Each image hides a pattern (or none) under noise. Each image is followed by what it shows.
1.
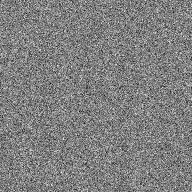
only noise
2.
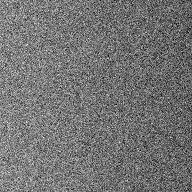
a smooth slope
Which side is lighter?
left
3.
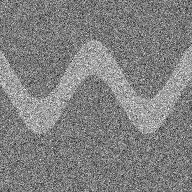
a wavy band
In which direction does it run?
left to right
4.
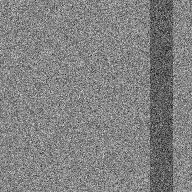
one vertical stripe
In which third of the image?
right
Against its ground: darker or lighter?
darker
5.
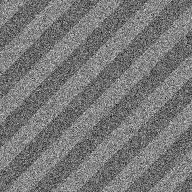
diagonal stripes
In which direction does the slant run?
bottom left to top right
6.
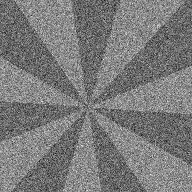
spokes from one point
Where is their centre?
centre
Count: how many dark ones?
7
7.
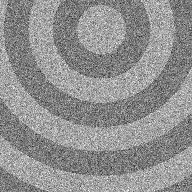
rings round one point
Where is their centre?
top middle
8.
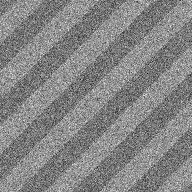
diagonal stripes
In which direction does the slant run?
bottom left to top right
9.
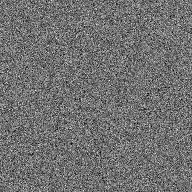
only noise
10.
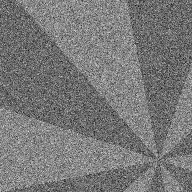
spokes from one point
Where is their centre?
bottom right
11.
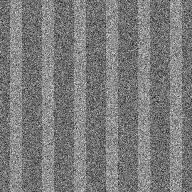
vertical stripes
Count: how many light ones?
6
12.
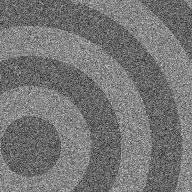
rings round one point
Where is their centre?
bottom left
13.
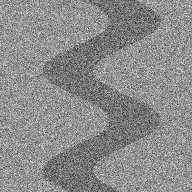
a wavy band
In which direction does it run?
top to bottom
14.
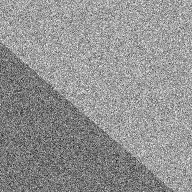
a sharp edge
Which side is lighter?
top right
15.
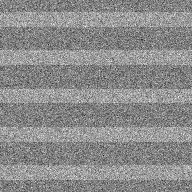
horizontal stripes
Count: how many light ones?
5
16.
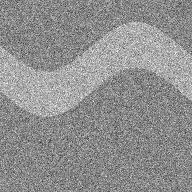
a wavy band
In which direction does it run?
left to right
